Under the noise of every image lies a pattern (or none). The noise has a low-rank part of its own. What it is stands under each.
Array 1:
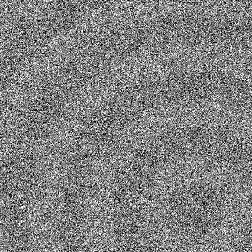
rings round one point
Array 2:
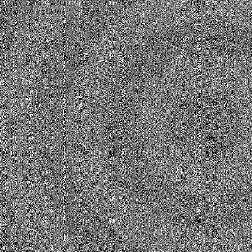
rings round one point
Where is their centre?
middle right
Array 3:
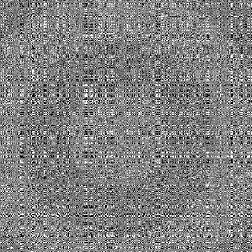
rings round one point
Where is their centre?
centre
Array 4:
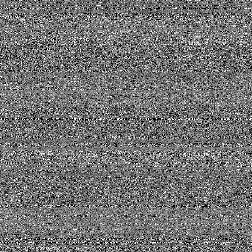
horizontal stripes
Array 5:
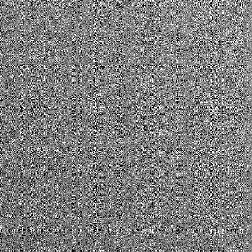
a smooth slope
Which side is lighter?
top right
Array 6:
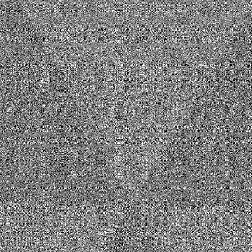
spokes from one point
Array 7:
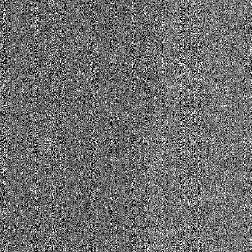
a sharp edge
